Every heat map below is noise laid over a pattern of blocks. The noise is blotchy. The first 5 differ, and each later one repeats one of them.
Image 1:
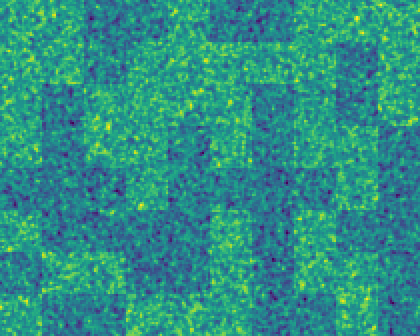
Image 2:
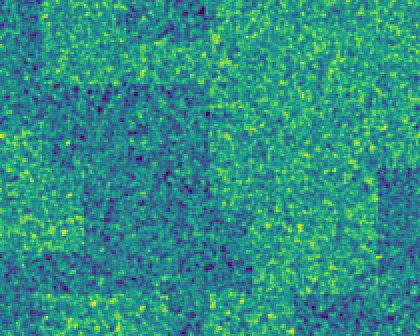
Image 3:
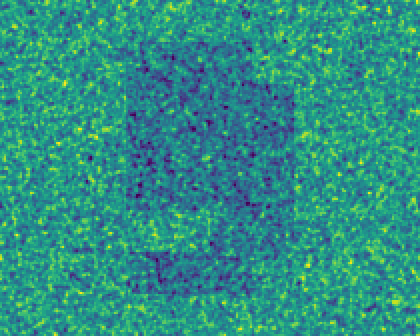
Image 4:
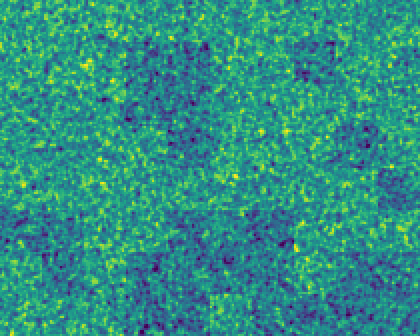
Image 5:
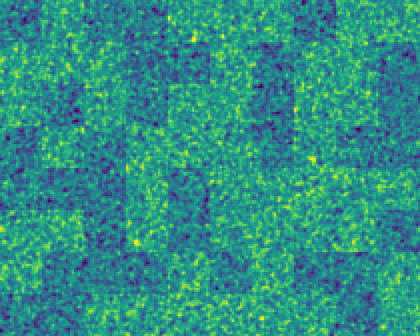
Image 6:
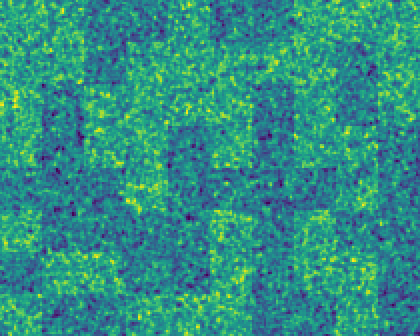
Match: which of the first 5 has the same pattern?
1
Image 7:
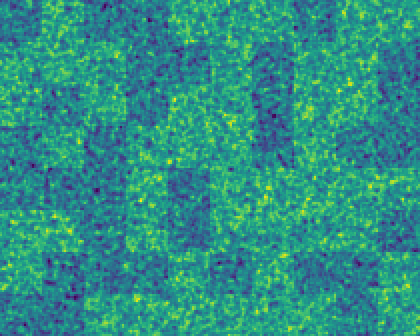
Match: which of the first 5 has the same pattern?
5
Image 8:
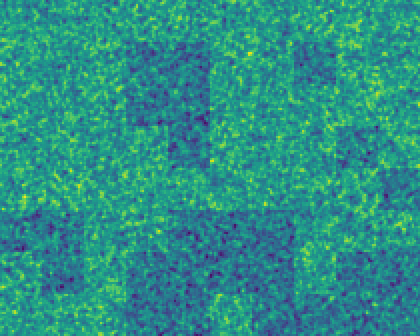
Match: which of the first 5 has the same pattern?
4
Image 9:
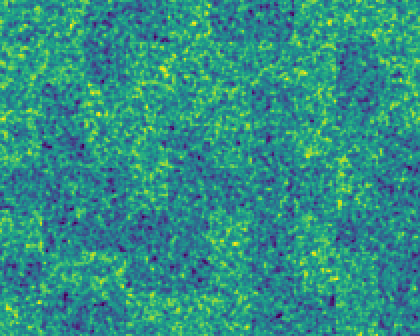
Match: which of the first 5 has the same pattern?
1
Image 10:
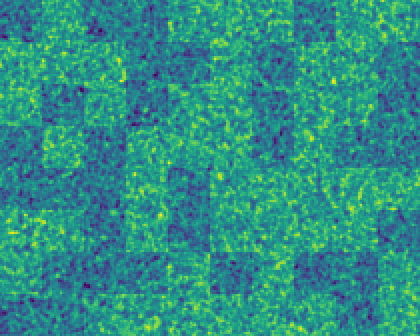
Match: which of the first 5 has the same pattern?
5
